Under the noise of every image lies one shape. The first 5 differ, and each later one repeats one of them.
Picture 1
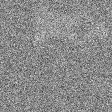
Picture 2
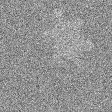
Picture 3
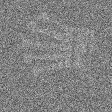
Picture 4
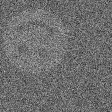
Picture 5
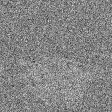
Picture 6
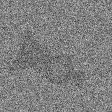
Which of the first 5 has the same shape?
1
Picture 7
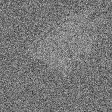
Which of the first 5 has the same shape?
5
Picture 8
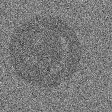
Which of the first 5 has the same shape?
4
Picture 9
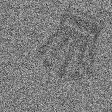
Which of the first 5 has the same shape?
3
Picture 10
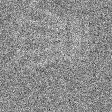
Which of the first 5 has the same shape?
3
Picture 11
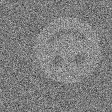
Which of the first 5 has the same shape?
4
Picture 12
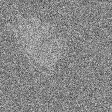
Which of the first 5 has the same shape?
5
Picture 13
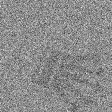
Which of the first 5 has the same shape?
3
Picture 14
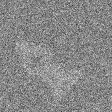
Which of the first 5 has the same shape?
1
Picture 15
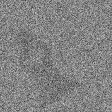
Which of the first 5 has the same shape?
1
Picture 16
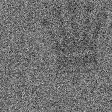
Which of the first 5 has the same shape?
3
